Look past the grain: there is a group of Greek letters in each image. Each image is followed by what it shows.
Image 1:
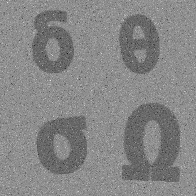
top left: delta; top right: theta; bottom left: sigma; bottom right: omega
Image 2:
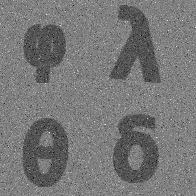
top left: phi; top right: lambda; bottom left: theta; bottom right: delta
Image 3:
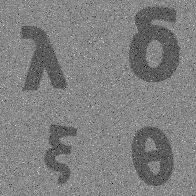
top left: lambda; top right: delta; bottom left: xi; bottom right: theta
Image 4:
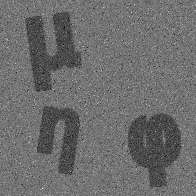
top left: mu; bottom left: eta; bottom right: phi
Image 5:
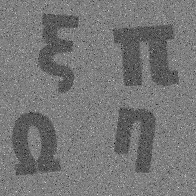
top left: xi; top right: pi; bottom left: omega; bottom right: eta
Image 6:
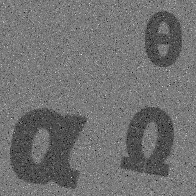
top right: theta; bottom left: alpha; bottom right: omega
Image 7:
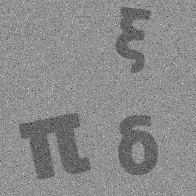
top right: xi; bottom left: pi; bottom right: delta
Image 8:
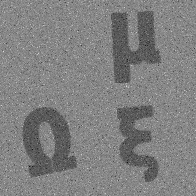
top right: mu; bottom left: omega; bottom right: xi
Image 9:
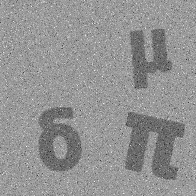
top right: mu; bottom left: delta; bottom right: pi
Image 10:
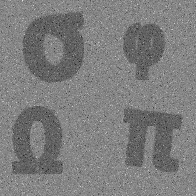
top left: sigma; top right: phi; bottom left: omega; bottom right: pi
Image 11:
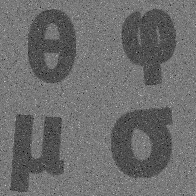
top left: theta; top right: phi; bottom left: mu; bottom right: sigma
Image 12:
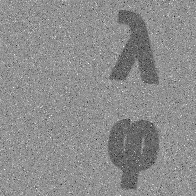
top right: lambda; bottom right: phi
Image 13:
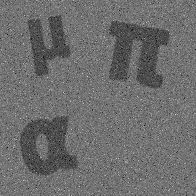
top left: mu; top right: pi; bottom left: alpha
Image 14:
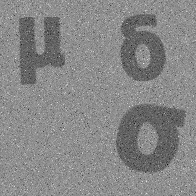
top left: mu; top right: delta; bottom right: sigma
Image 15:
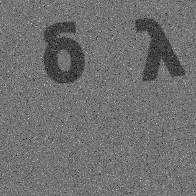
top left: delta; top right: lambda
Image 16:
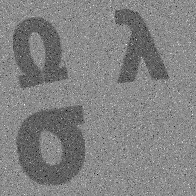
top left: omega; top right: lambda; bottom left: sigma
